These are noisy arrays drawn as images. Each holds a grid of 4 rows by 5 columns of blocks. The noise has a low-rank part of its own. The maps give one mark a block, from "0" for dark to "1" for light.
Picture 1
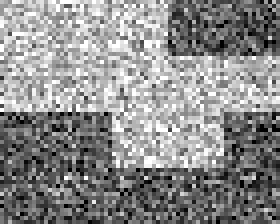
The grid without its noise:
1 1 1 0 0
1 1 1 1 1
0 0 1 1 0
0 0 0 0 0
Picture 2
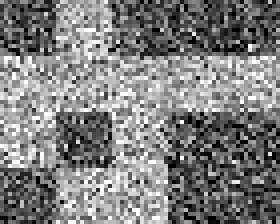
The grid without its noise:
0 1 0 0 0
1 1 1 1 1
1 0 1 0 0
0 1 1 0 0
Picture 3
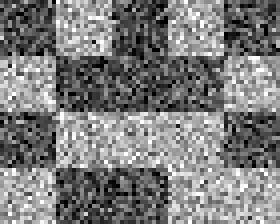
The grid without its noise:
0 1 0 1 0
1 0 0 0 1
0 1 1 1 0
1 0 0 1 1
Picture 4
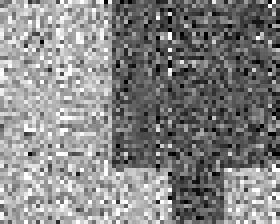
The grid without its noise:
1 1 0 0 0
1 1 0 0 0
1 1 0 0 0
1 1 1 0 1
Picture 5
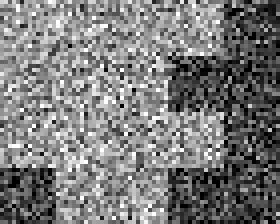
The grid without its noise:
1 1 1 1 0
1 1 1 0 0
1 1 1 1 0
0 1 1 0 0
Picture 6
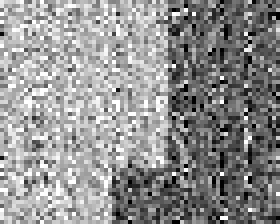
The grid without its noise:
1 1 1 0 0
1 1 1 0 0
1 1 1 0 0
1 1 0 0 0
